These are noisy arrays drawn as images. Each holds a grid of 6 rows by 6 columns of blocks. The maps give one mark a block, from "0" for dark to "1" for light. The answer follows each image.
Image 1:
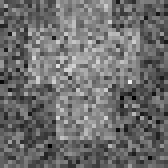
001100
011110
011110
001100
001100
000000
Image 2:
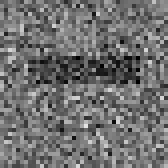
111111
111111
100001
111111
111111
111111
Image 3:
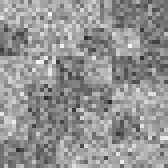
111100
011010
110100
100011
100101
001111
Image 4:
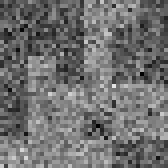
000110
000100
010100
011111
011011
111100
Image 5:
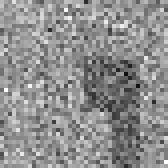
111111
111111
111001
111001
111101
111101
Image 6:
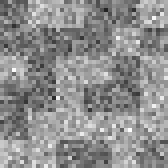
011001
000010
101101
001001
011111
110010
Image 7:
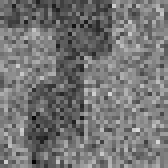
000011
110011
110111
100111
100111
101111
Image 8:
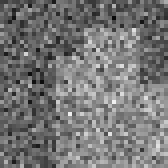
000000
000110
001110
001111
001111
001111
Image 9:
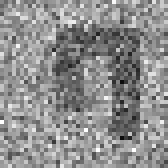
111111
110001
110101
110101
111101
111111
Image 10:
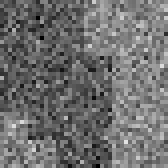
000111
000111
000011
000011
100011
110011
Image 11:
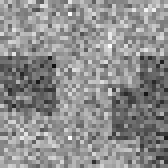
111111
111111
001110
001100
111100
111110
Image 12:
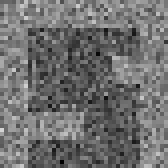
111111
100001
100011
100001
111001
100001
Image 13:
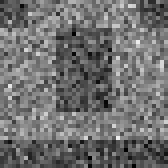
011110
110011
110011
110011
111111
000000
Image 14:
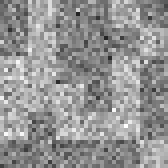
010010
010001
110010
111010
101110
000001
